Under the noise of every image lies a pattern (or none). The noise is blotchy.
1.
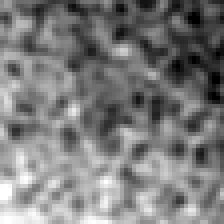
a smooth slope
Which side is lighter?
bottom left
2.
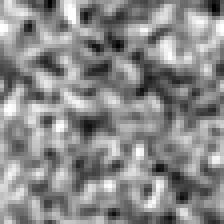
only noise
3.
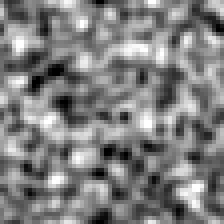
only noise
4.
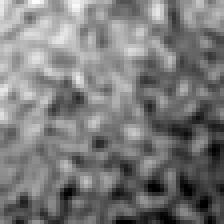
a smooth slope
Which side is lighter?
top left
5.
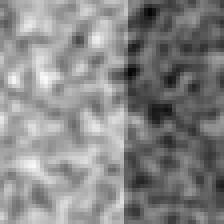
a sharp edge
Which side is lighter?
left
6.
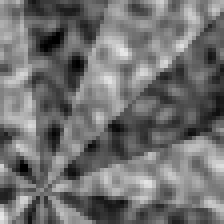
spokes from one point
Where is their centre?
bottom left
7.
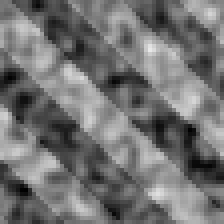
diagonal stripes
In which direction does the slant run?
top left to bottom right
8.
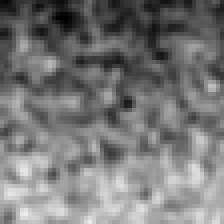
a smooth slope
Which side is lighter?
bottom
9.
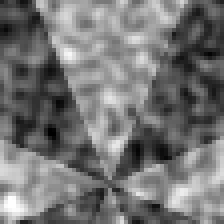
spokes from one point
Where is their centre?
bottom middle
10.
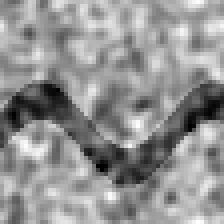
a wavy band
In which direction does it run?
left to right
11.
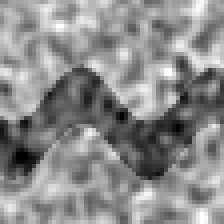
a wavy band
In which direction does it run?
left to right
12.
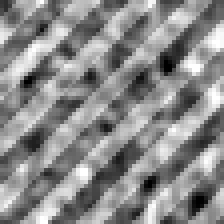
diagonal stripes
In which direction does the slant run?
bottom left to top right
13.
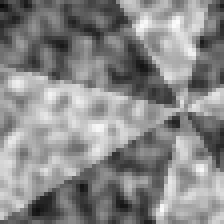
spokes from one point
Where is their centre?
middle right
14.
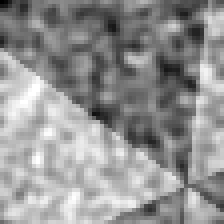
spokes from one point
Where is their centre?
bottom right
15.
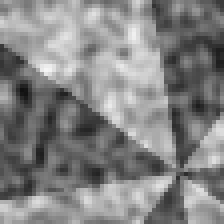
spokes from one point
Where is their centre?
bottom right
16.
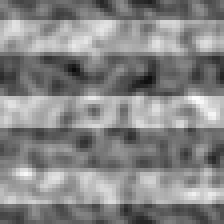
horizontal stripes
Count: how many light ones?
3
